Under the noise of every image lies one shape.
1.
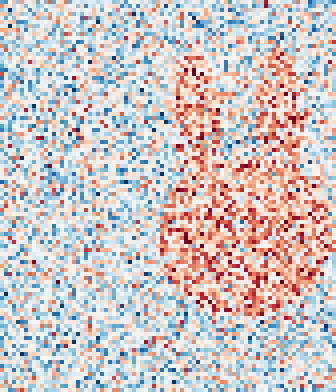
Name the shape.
rabbit's head
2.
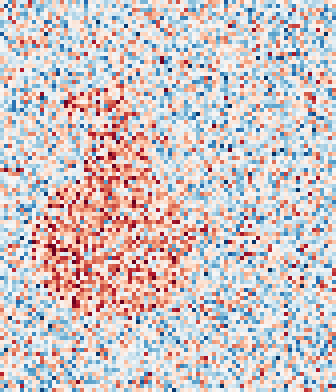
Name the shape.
pear
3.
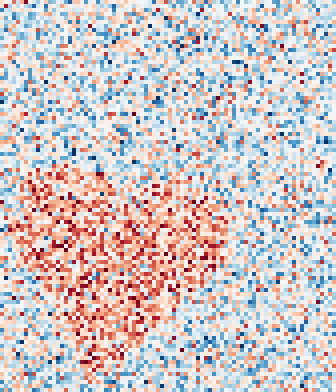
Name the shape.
heart
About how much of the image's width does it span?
two thirds
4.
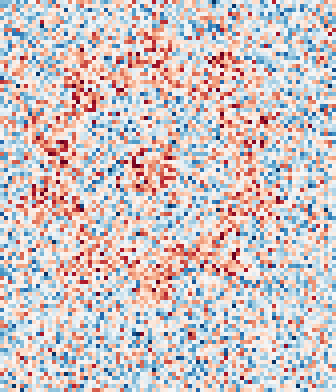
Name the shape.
gear
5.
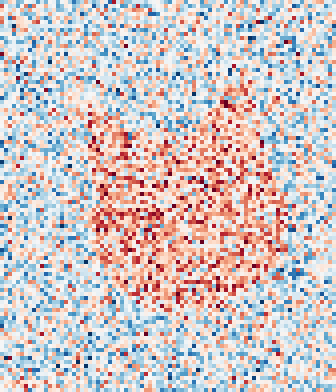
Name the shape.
cat's head
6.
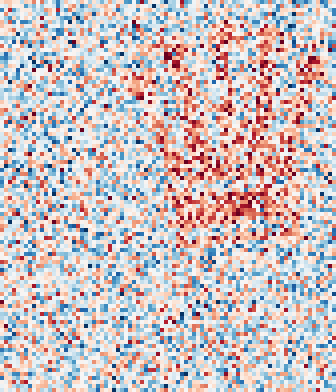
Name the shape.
chess queen
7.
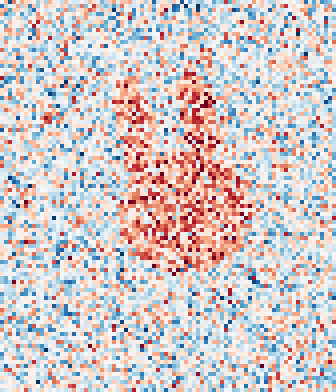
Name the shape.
rabbit's head
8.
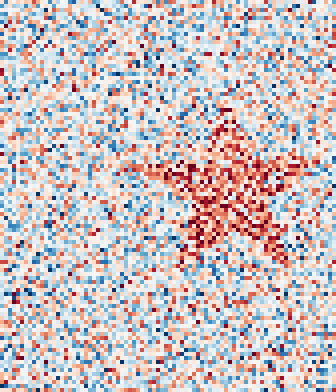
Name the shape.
star
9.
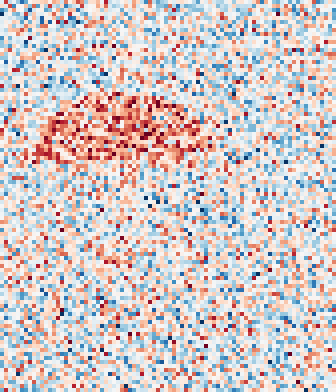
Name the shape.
umbrella
